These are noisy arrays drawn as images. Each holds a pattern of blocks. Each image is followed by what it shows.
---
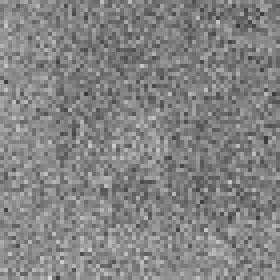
mirrored about the diagonal from the bottom left
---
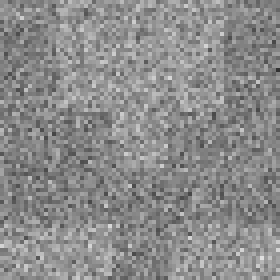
left and right mirror each other
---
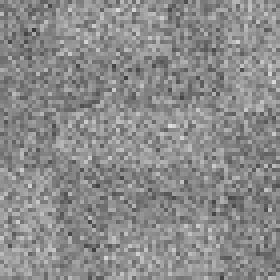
the same after a half turn
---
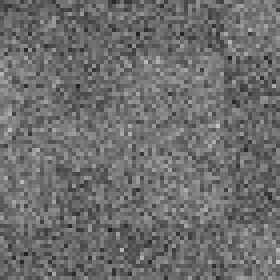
top and bottom mirror each other
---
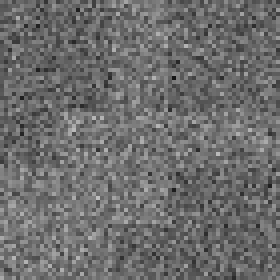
mirrored about the diagonal from the bottom left
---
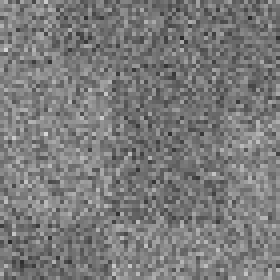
no symmetry
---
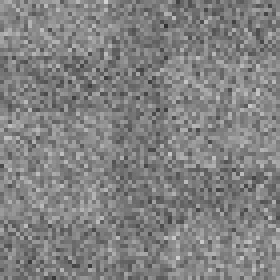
the same after a half turn
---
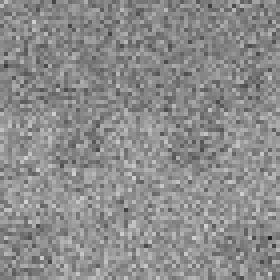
left and right mirror each other
